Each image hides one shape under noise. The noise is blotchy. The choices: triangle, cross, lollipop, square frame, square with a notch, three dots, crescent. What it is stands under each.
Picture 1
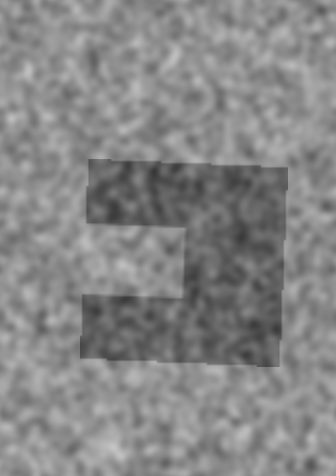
square with a notch
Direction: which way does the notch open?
left
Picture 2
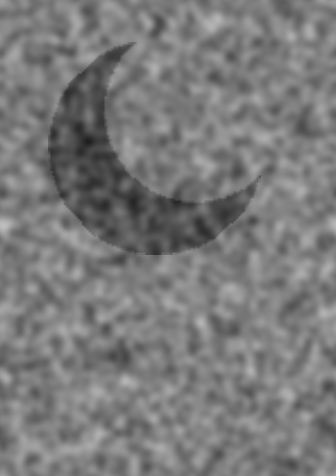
crescent
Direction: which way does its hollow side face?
up and right
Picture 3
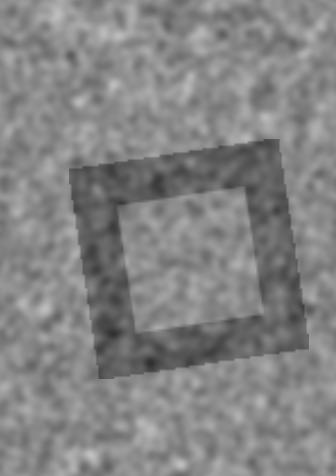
square frame
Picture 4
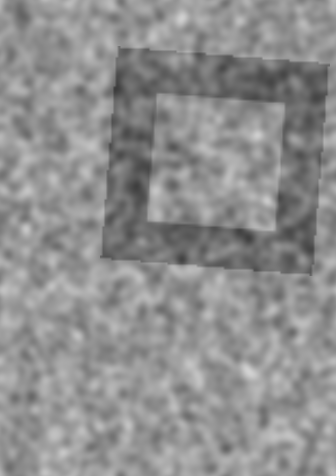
square frame
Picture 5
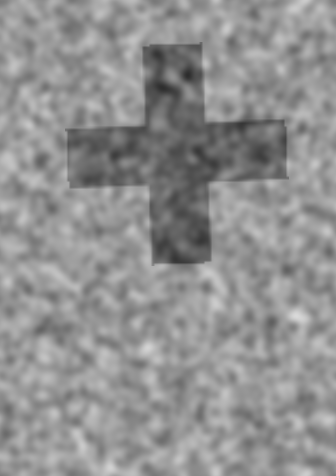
cross
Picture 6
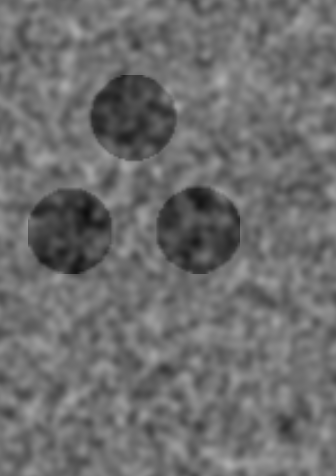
three dots
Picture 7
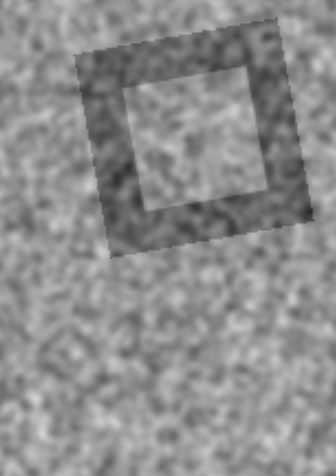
square frame
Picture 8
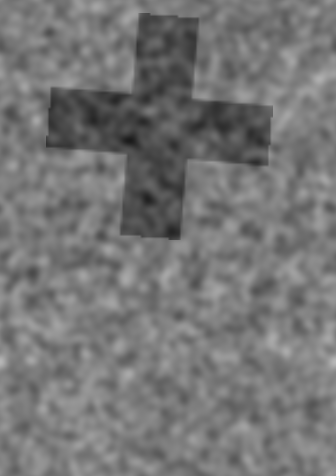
cross
